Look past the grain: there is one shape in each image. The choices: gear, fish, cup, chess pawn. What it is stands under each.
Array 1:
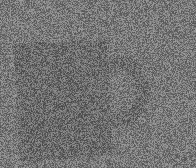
dark cup
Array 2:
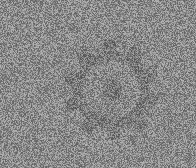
dark gear
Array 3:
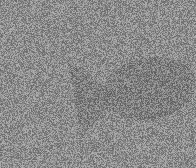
dark fish
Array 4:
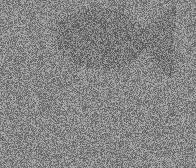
dark fish
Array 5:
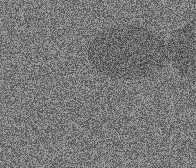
dark fish
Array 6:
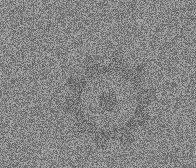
dark gear
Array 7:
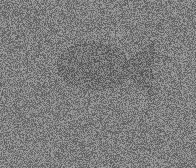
dark fish
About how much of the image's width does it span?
half
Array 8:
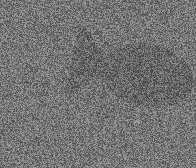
dark fish
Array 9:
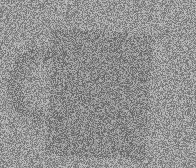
dark cup
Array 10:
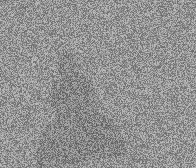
dark chess pawn
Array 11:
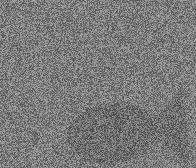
dark fish
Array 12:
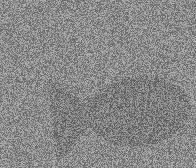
dark fish
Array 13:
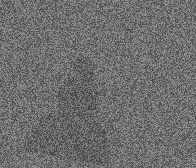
dark chess pawn
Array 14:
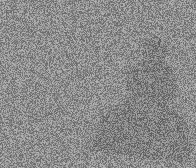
dark chess pawn
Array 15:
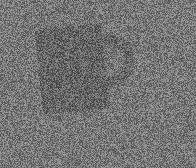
dark cup
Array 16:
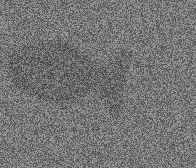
dark fish
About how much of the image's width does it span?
two thirds
